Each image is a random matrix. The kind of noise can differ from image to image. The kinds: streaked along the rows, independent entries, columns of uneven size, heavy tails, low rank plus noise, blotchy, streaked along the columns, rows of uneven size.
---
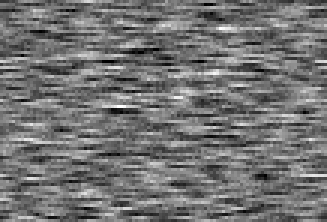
streaked along the rows
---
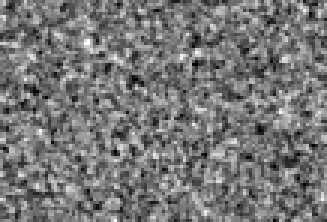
blotchy
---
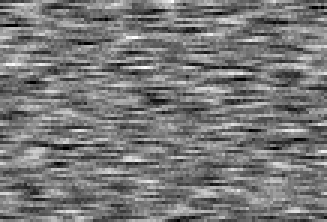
streaked along the rows
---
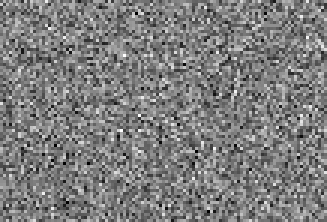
independent entries
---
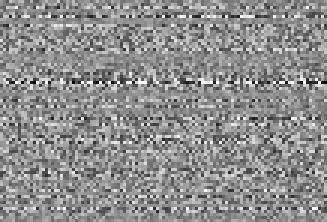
rows of uneven size
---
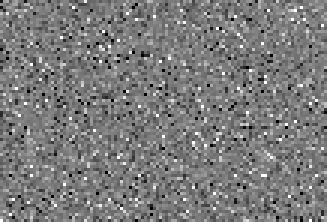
heavy tails
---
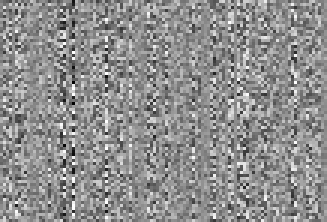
columns of uneven size
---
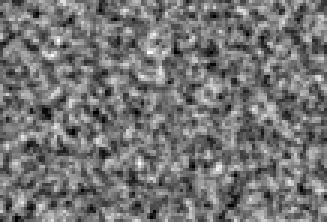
blotchy
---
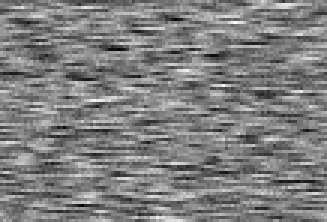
streaked along the rows
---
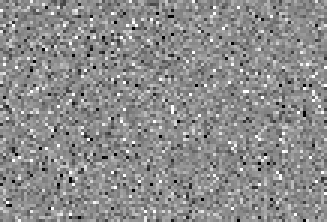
heavy tails
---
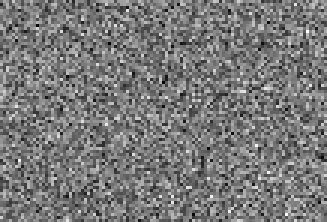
independent entries
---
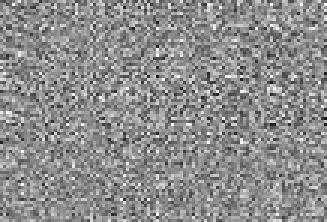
low rank plus noise
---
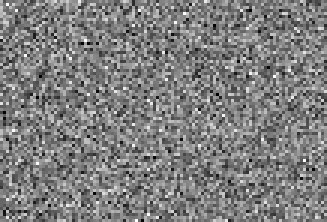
independent entries
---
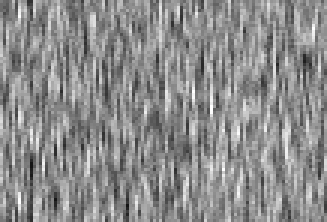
streaked along the columns
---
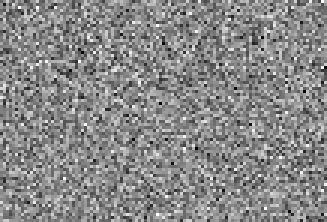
independent entries
